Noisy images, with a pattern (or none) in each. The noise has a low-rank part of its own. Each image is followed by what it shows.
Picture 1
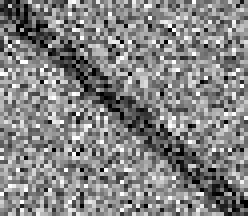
a diagonal band
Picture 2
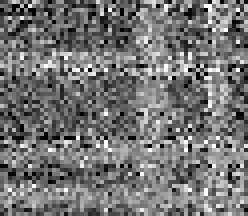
bands of rows crossing bands of columns
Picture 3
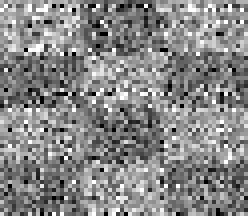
a checkerboard
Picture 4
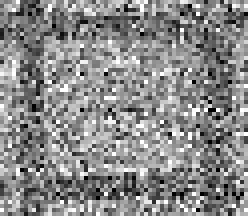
bands of rows crossing bands of columns
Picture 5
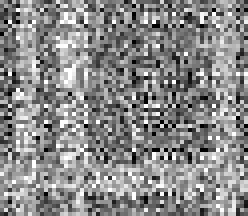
bands of rows crossing bands of columns
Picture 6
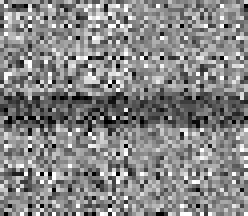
one band of rows
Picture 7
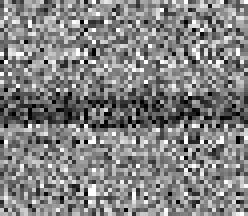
one band of rows
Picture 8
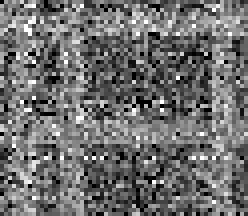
bands of rows crossing bands of columns
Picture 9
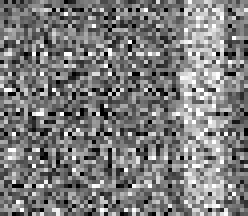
one band of columns
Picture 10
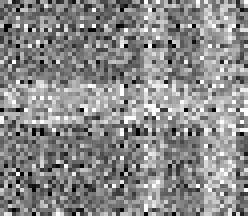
bands of rows crossing bands of columns
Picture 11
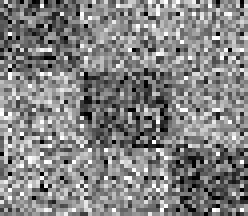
blocks along the diagonal
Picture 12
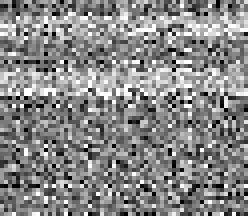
bands of rows
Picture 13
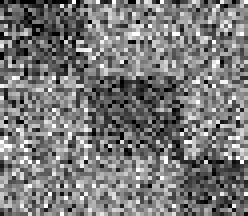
blocks along the diagonal
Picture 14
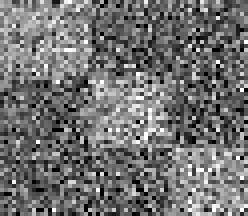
blocks along the diagonal
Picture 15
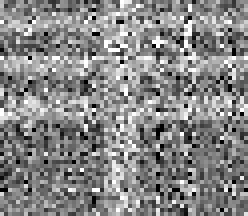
bands of rows crossing bands of columns
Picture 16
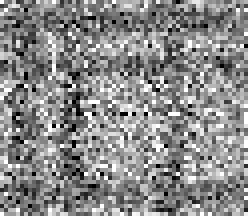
bands of rows crossing bands of columns
